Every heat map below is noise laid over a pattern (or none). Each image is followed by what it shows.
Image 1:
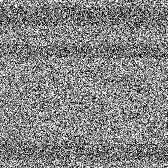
bands of rows
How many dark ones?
3
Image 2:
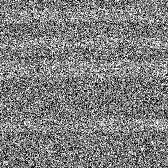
bands of rows
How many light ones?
4
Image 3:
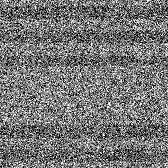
bands of rows
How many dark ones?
5
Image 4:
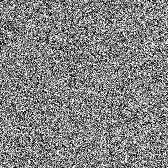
only noise
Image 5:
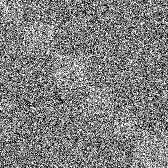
blocks along the diagonal
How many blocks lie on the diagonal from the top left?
6
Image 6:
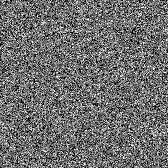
only noise
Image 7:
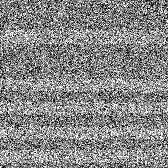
bands of rows
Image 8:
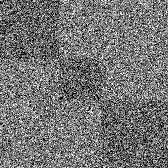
blocks along the diagonal
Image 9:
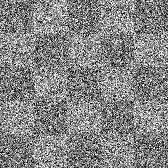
a checkerboard
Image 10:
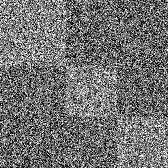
blocks along the diagonal
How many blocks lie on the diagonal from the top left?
3
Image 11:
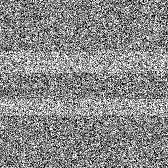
bands of rows
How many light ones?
2
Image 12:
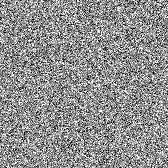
only noise
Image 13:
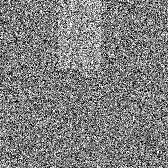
one block
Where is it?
top middle
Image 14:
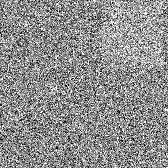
one block
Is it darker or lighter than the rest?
lighter
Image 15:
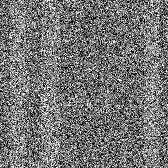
bands of columns
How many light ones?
3
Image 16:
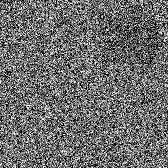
one block
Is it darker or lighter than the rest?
darker
